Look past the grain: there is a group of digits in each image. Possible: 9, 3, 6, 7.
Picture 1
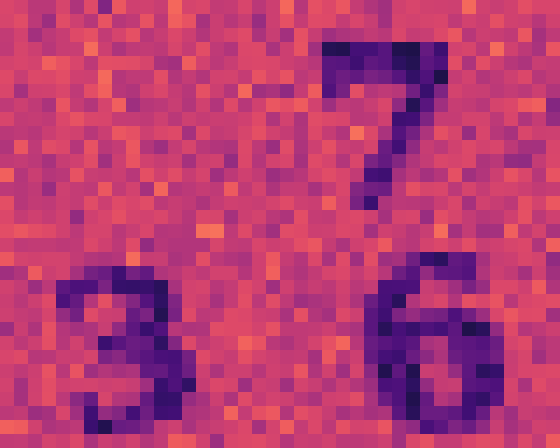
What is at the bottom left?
3
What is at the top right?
7
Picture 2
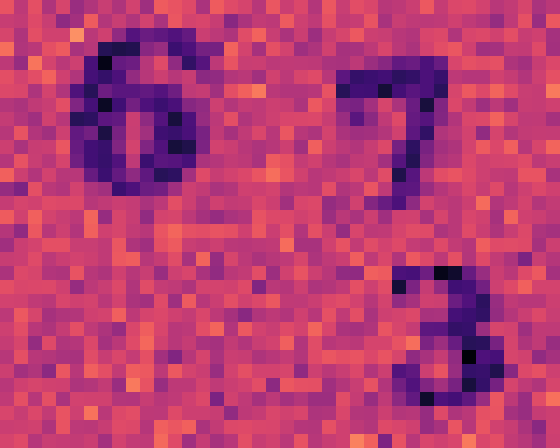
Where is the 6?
top left
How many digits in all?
3
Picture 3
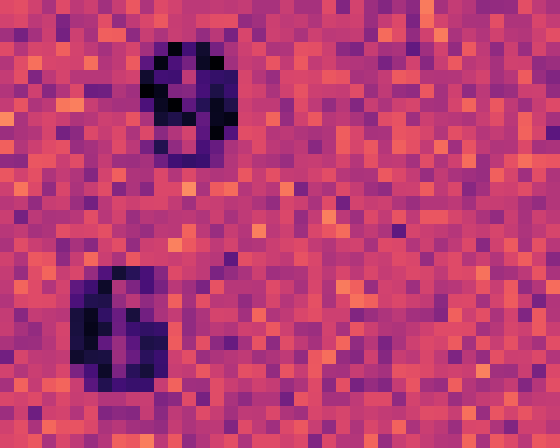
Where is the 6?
bottom left
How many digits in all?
2
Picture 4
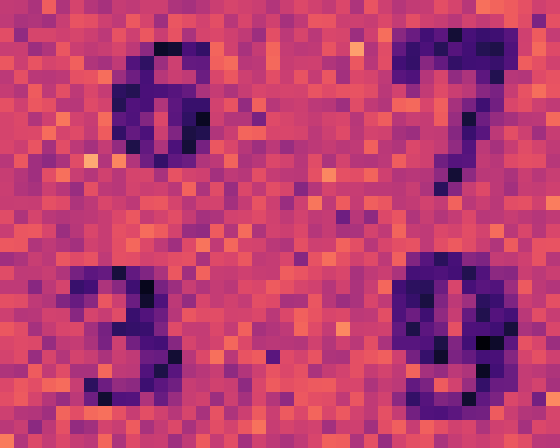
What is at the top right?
7
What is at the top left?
6
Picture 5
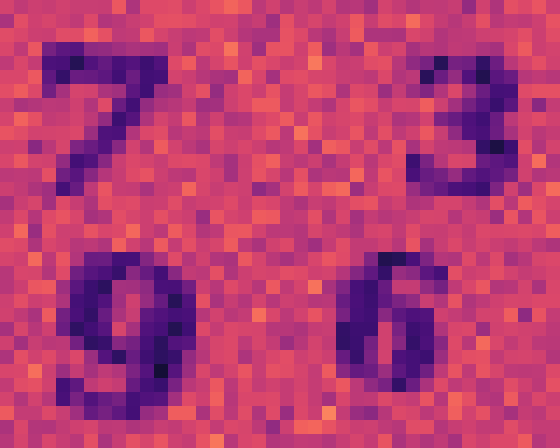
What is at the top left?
7
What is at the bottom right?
6
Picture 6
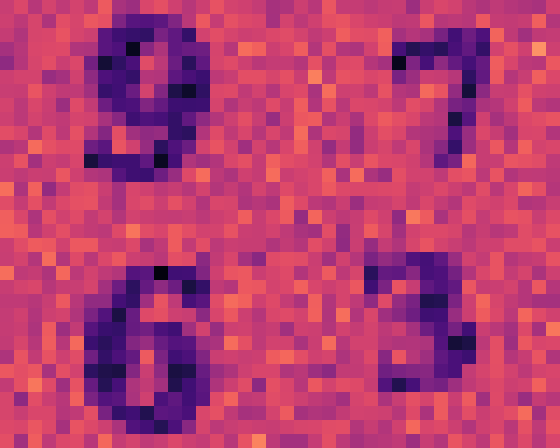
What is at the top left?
9
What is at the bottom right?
3
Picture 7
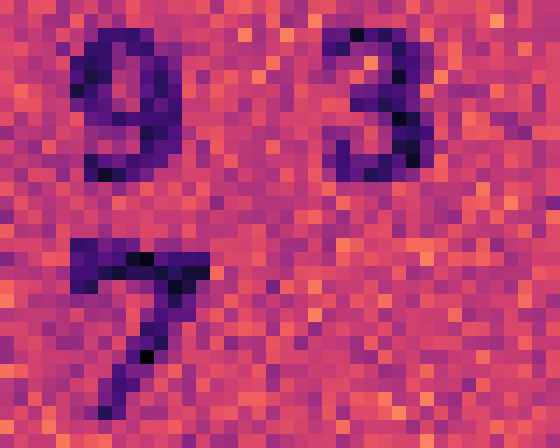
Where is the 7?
bottom left
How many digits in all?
3
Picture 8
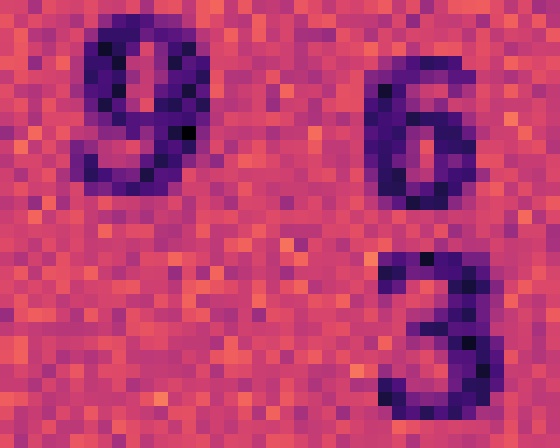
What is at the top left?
9
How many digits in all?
3
